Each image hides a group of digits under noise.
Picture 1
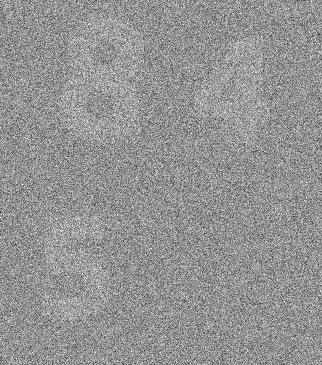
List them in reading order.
top left: 8; top right: 4; bottom left: 5
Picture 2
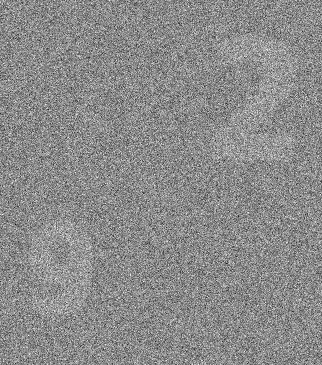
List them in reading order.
top right: 2; bottom left: 9
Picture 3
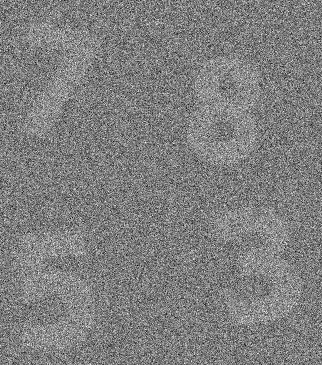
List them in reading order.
top left: 7; top right: 8; bottom left: 5; bottom right: 3
